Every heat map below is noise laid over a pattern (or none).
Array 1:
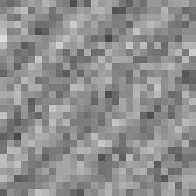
diagonal stripes
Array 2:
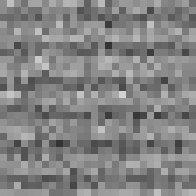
horizontal stripes
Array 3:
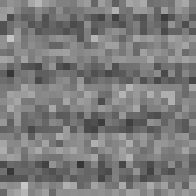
horizontal stripes
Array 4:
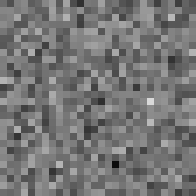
only noise
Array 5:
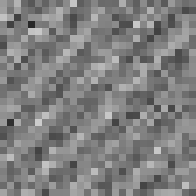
diagonal stripes
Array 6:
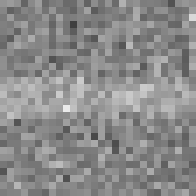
one horizontal stripe
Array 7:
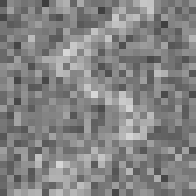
a wavy band
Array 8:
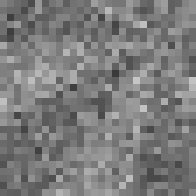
spokes from one point
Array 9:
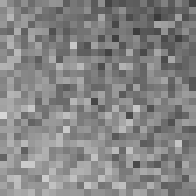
a smooth slope
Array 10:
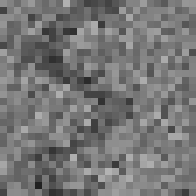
a wavy band
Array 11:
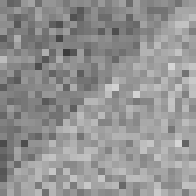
a sharp edge
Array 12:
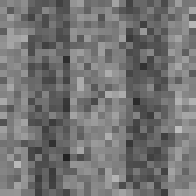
vertical stripes
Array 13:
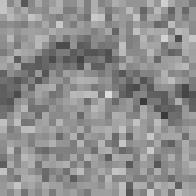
a wavy band
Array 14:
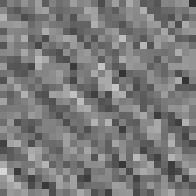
diagonal stripes
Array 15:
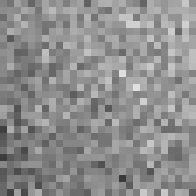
a smooth slope
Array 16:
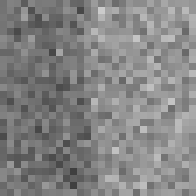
a sharp edge
